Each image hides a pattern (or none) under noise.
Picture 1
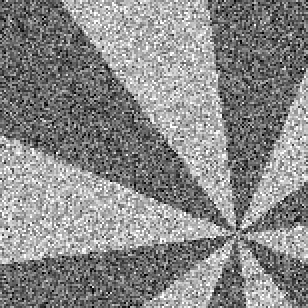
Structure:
spokes from one point
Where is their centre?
bottom right
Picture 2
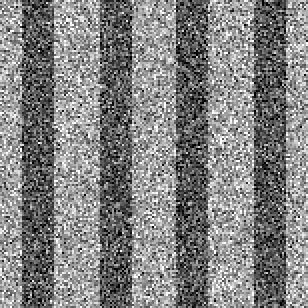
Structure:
vertical stripes
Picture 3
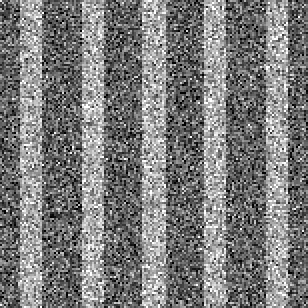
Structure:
vertical stripes
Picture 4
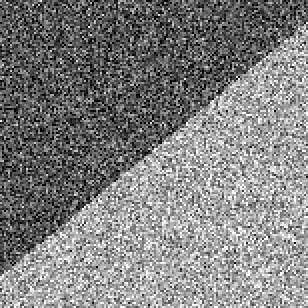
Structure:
a sharp edge
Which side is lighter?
bottom right
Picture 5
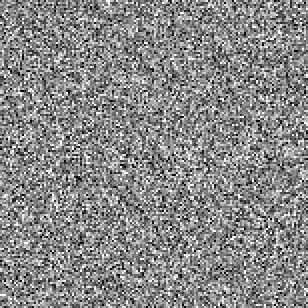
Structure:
only noise
